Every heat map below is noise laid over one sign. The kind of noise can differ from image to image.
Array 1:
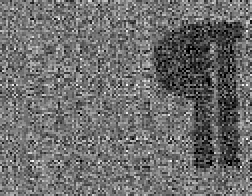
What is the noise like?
low rank plus noise
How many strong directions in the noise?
five to eight
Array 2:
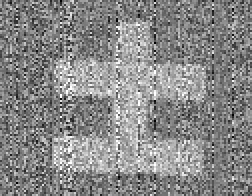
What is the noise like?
columns of uneven size
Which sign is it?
plus-minus sign
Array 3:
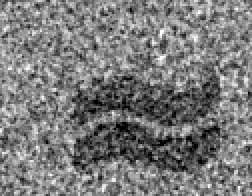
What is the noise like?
blotchy
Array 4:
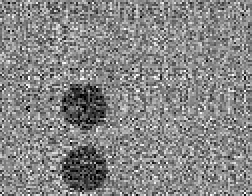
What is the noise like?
low rank plus noise
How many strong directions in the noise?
five to eight
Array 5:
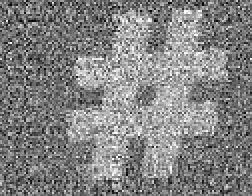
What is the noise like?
low rank plus noise
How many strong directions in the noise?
five to eight
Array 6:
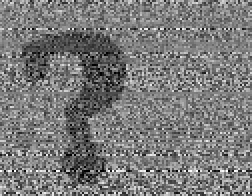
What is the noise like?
rows of uneven size
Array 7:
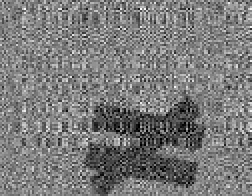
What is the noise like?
low rank plus noise
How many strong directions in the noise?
two
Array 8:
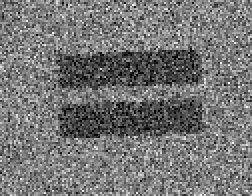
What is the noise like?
independent entries
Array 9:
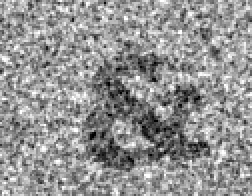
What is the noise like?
blotchy
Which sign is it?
ampersand
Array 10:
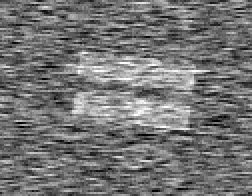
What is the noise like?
streaked along the rows
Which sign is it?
equals sign
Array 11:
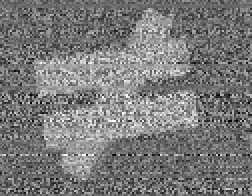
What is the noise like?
rows of uneven size
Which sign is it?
not-equal sign
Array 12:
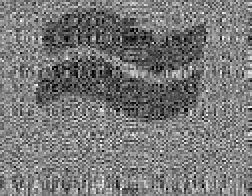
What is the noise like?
low rank plus noise
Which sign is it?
approximately sign
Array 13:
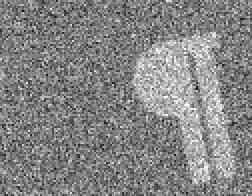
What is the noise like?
independent entries
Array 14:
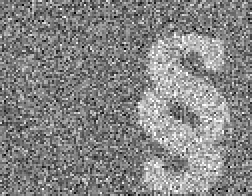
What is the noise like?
independent entries
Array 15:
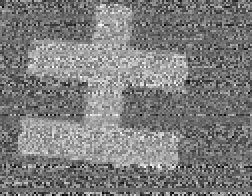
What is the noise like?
rows of uneven size
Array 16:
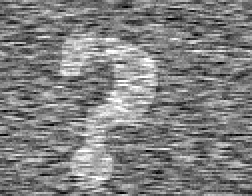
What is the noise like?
streaked along the rows
